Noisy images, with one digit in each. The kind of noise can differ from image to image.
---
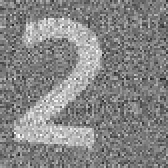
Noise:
low rank plus noise
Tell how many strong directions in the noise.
three or four
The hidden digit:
2
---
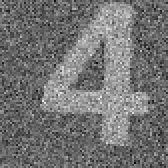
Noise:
independent entries
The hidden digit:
4
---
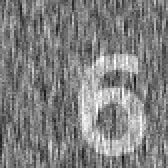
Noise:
streaked along the columns
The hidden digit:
6
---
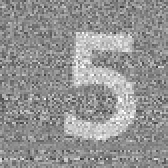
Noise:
rows of uneven size
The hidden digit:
5
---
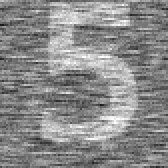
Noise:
streaked along the rows
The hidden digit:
5
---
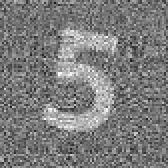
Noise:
low rank plus noise
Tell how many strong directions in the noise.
two
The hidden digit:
5
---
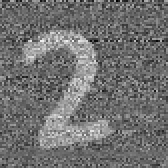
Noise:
rows of uneven size
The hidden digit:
2
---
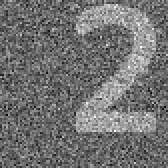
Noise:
independent entries
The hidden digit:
2
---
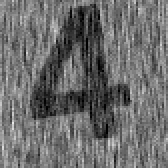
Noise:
streaked along the columns
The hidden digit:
4
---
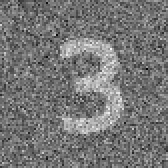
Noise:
independent entries
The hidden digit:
3
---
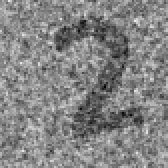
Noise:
blotchy
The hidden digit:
2
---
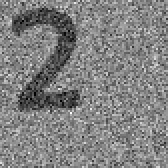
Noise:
independent entries
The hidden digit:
2
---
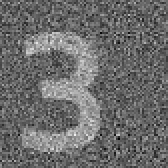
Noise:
low rank plus noise
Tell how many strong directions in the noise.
two
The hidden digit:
3
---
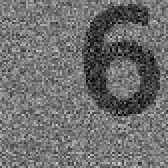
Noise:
low rank plus noise
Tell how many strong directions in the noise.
one
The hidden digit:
6
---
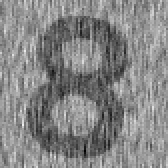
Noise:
streaked along the columns
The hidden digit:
8
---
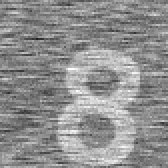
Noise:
streaked along the rows
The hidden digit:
8
